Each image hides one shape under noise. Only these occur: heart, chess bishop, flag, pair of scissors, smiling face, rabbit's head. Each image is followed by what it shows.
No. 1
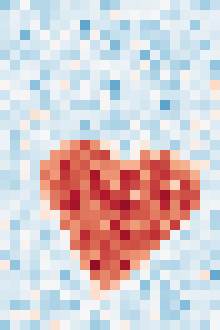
heart
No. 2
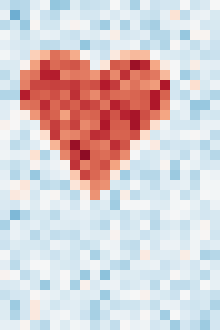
heart
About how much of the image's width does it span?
two thirds
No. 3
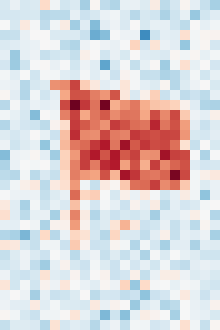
flag
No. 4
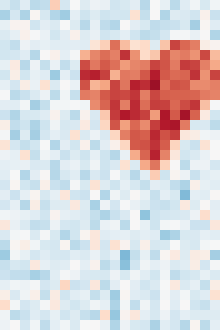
heart
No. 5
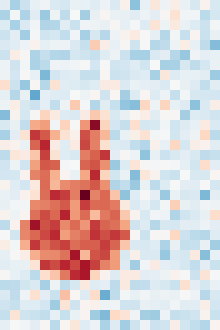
rabbit's head
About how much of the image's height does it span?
half
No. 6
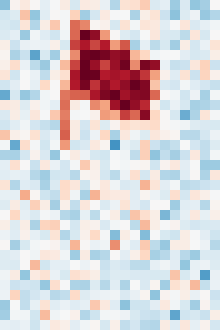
flag
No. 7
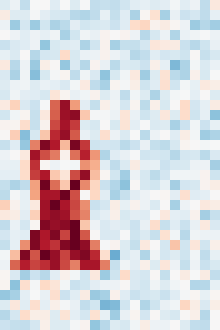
chess bishop
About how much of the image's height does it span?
half
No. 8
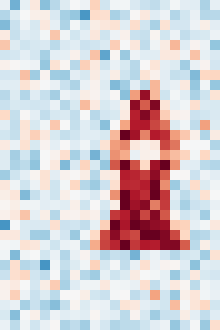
chess bishop
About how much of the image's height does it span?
half
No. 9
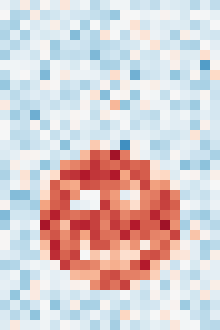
smiling face
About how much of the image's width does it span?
two thirds
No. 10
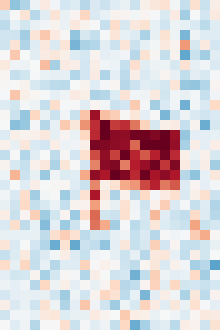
flag
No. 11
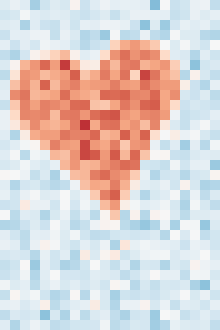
heart
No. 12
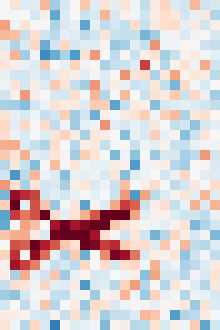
pair of scissors
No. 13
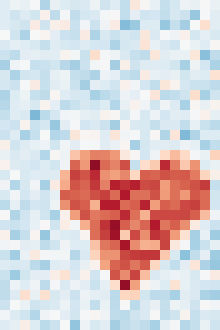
heart
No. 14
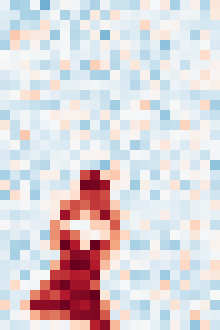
chess bishop
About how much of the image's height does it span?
half
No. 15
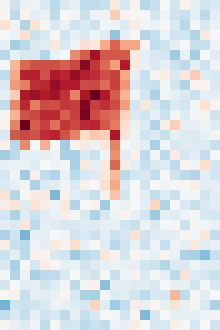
flag
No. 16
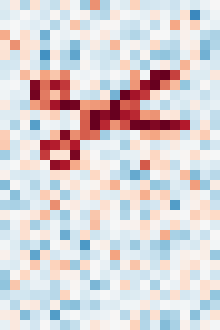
pair of scissors
